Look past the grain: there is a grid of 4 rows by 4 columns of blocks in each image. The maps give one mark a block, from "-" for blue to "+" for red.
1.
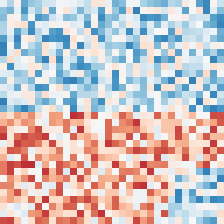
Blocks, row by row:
- - - -
- - - -
+ + + +
+ + + -
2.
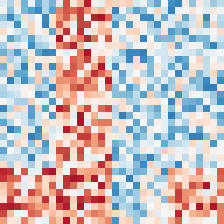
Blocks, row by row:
- + - -
- + - -
- + - -
+ + - +
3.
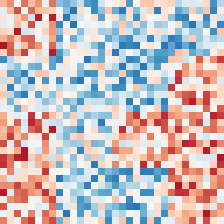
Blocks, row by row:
+ - - -
- - - +
+ - + +
+ - - +
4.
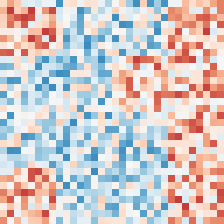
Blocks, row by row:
+ - - +
- - + +
- - - +
+ - - +
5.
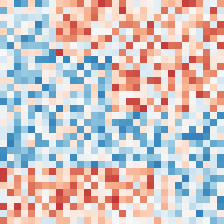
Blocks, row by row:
- + + +
- - + +
- - - -
+ + + -
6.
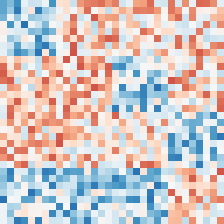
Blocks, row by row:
- + + +
+ + - +
+ + + -
- - - +
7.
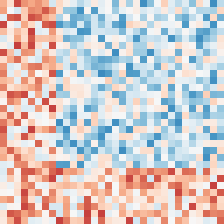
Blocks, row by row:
+ - - -
+ - - -
+ - - -
+ + + +
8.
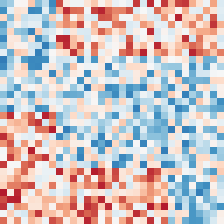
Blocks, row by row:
- + + +
- - - -
+ - - -
+ + + -
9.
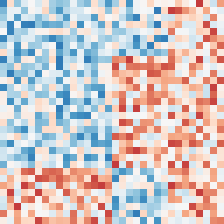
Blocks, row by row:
- - - +
- - + +
- - + +
+ + - +
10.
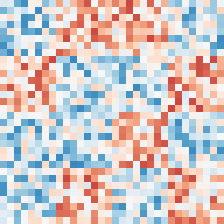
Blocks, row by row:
- + + -
+ - - +
- - + -
- + - +
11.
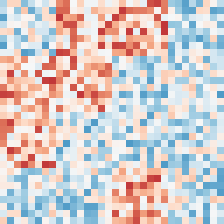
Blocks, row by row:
- + + -
+ + - -
+ - - -
- - + -
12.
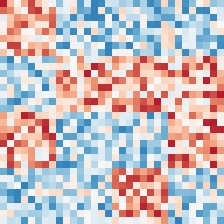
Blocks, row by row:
+ - - -
- + + +
+ - - +
- - + -
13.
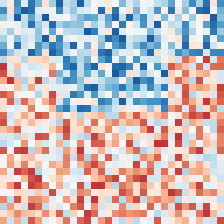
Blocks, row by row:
- - - -
+ - - +
+ + + +
+ + + +
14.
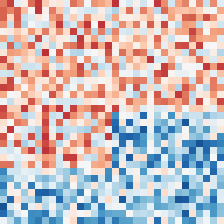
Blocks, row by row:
+ + + +
+ + + +
+ + - -
- - - -
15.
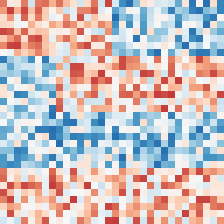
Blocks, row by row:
+ + - -
- + + +
- - - -
+ + + +
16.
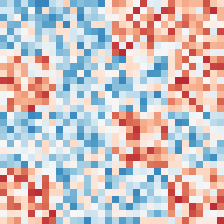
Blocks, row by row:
- - + +
+ - - +
- - + -
+ - - +
